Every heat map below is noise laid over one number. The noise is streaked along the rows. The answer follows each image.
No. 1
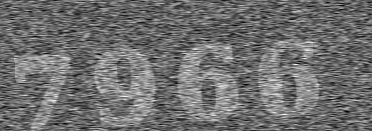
7966
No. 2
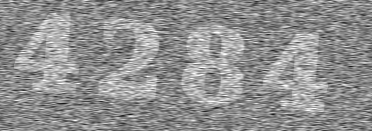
4284
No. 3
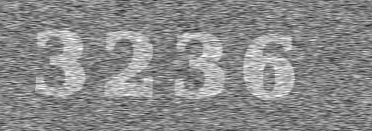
3236
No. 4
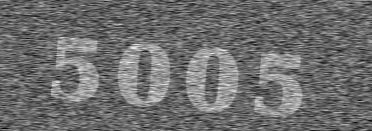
5005
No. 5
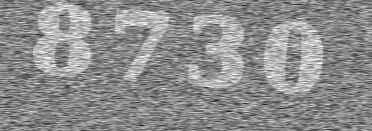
8730
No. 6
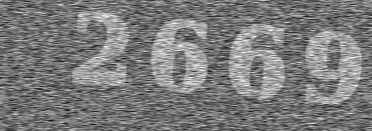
2669
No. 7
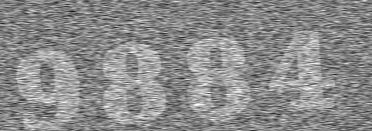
9884
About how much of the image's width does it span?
nearly all
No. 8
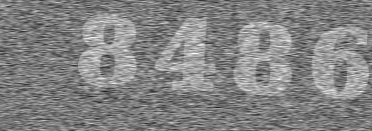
8486
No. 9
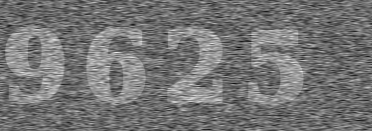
9625
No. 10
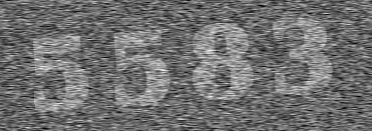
5583
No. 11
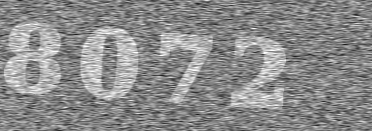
8072
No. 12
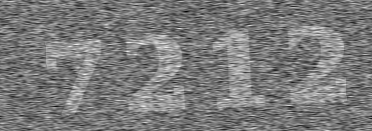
7212
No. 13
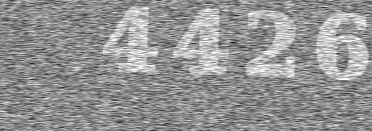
4426
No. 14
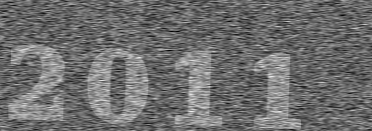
2011
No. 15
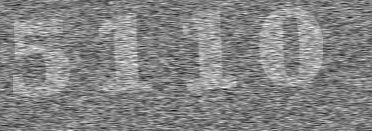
5110
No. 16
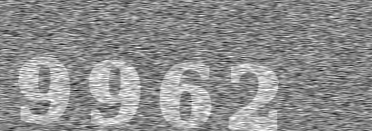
9962
